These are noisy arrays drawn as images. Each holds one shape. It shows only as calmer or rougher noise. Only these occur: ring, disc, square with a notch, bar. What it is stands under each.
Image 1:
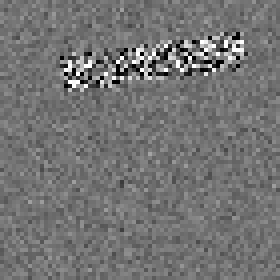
bar
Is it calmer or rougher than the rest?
rougher
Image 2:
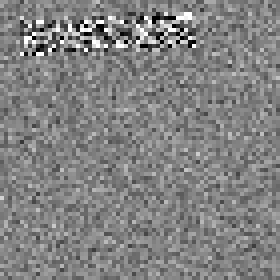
bar
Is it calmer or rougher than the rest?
rougher
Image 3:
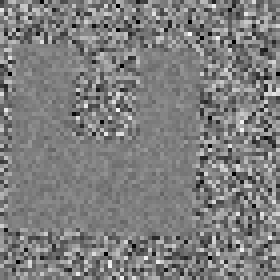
square with a notch
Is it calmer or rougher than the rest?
calmer
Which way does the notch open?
up
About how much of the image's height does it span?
two thirds
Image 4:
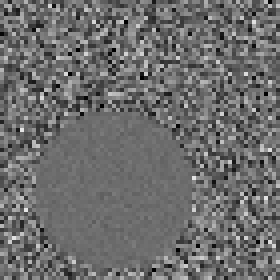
disc
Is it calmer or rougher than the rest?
calmer
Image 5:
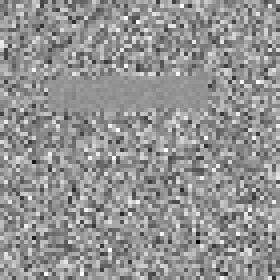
bar
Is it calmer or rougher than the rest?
calmer
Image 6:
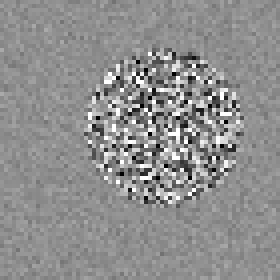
disc
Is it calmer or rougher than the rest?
rougher
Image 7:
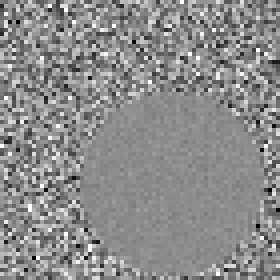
disc
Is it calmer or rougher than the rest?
calmer
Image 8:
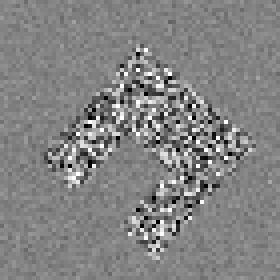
square with a notch
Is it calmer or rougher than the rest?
rougher
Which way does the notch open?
down and left
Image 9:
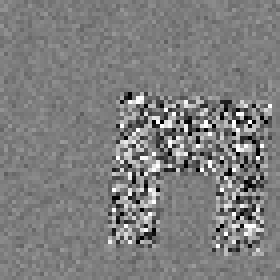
square with a notch
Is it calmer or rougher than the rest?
rougher
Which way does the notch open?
down
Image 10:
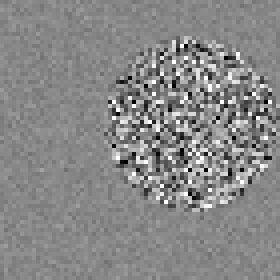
disc
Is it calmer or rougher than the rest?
rougher
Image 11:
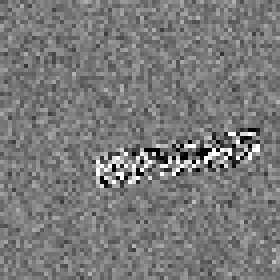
bar
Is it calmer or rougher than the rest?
rougher
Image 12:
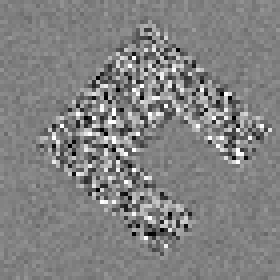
square with a notch
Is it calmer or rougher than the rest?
rougher
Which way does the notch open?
down and right
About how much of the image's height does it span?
nearly all
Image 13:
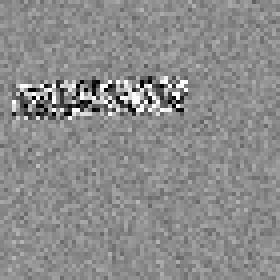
bar
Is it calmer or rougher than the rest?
rougher
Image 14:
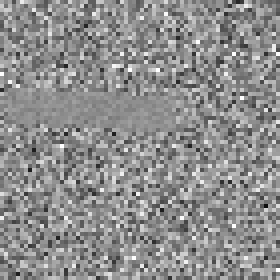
bar
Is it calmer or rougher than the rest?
calmer
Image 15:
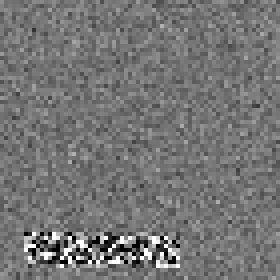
bar
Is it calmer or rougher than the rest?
rougher
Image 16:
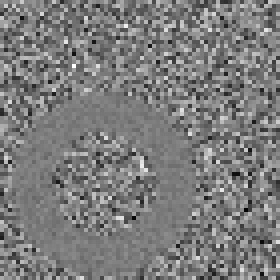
ring
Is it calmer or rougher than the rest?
calmer
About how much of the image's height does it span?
two thirds
